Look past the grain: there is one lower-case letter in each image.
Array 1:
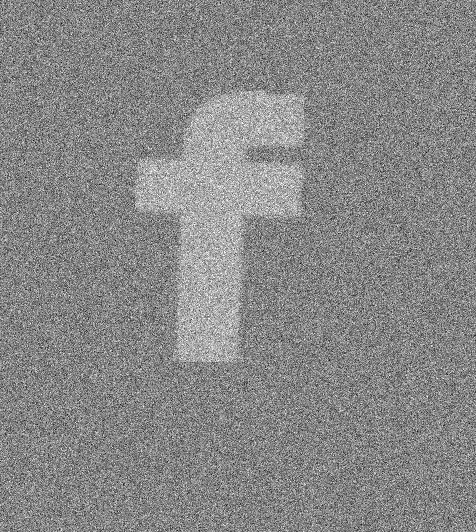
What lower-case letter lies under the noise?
f
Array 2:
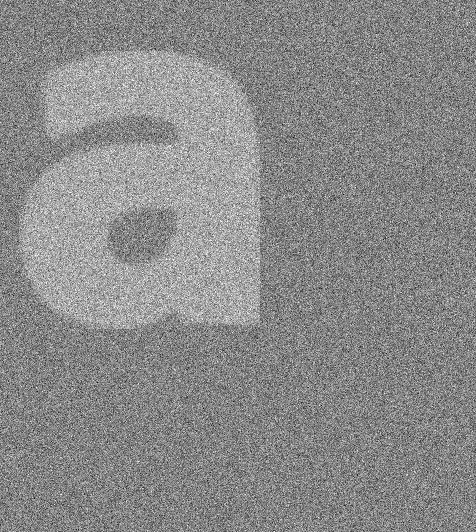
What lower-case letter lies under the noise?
a
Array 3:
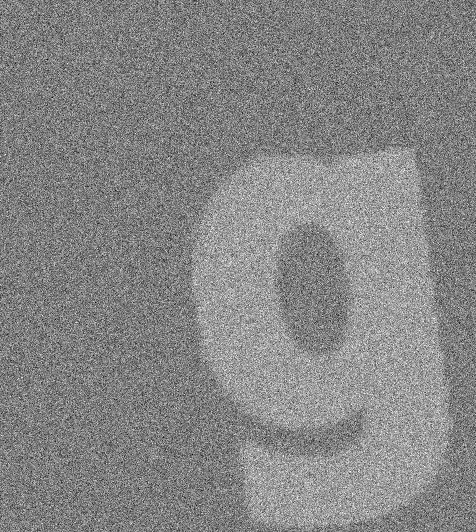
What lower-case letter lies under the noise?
g
